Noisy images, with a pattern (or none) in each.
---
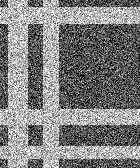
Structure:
bands of rows crossing bands of columns
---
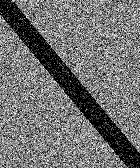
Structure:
a diagonal band
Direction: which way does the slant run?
top left to bottom right
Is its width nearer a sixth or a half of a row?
a sixth
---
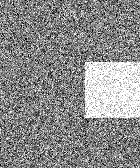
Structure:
one block
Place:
middle right
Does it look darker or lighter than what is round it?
lighter
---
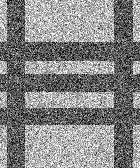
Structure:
bands of rows crossing bands of columns
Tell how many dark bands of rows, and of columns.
3 and 2
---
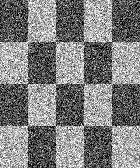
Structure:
a checkerboard
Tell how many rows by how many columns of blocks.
4 by 5
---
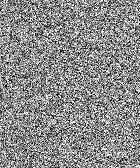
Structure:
only noise
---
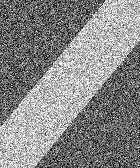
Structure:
a diagonal band
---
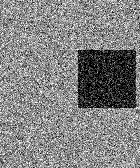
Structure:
one block
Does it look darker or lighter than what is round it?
darker
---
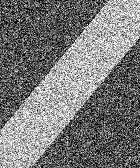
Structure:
a diagonal band
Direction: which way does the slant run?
bottom left to top right
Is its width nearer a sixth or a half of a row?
a half
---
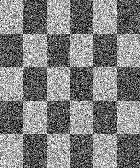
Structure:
a checkerboard
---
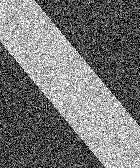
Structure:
a diagonal band
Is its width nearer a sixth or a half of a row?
a half
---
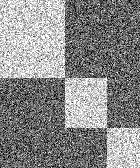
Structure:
blocks along the diagonal
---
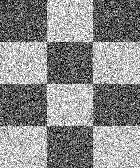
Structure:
a checkerboard
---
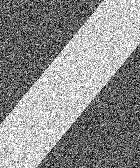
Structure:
a diagonal band
